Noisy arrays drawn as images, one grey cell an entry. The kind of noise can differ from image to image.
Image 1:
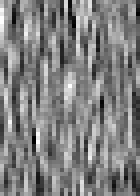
streaked along the columns
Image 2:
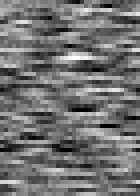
streaked along the rows
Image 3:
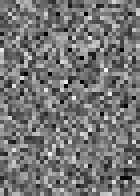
independent entries
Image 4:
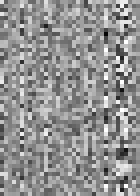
columns of uneven size
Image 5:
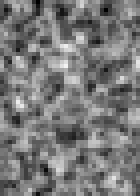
blotchy
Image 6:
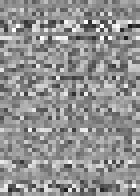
rows of uneven size
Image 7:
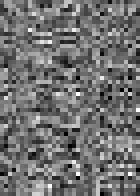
low rank plus noise
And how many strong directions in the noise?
three or four
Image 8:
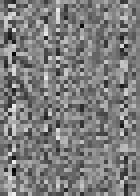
columns of uneven size
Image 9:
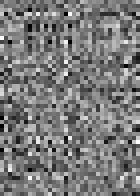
low rank plus noise
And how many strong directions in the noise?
three or four
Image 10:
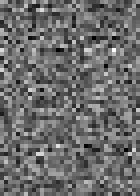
low rank plus noise
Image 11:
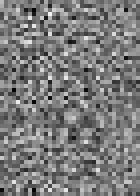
low rank plus noise
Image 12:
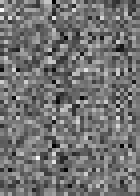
low rank plus noise
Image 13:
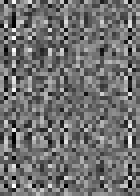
low rank plus noise
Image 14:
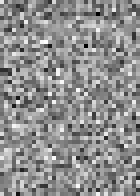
low rank plus noise
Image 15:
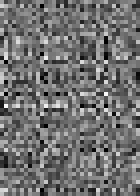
low rank plus noise
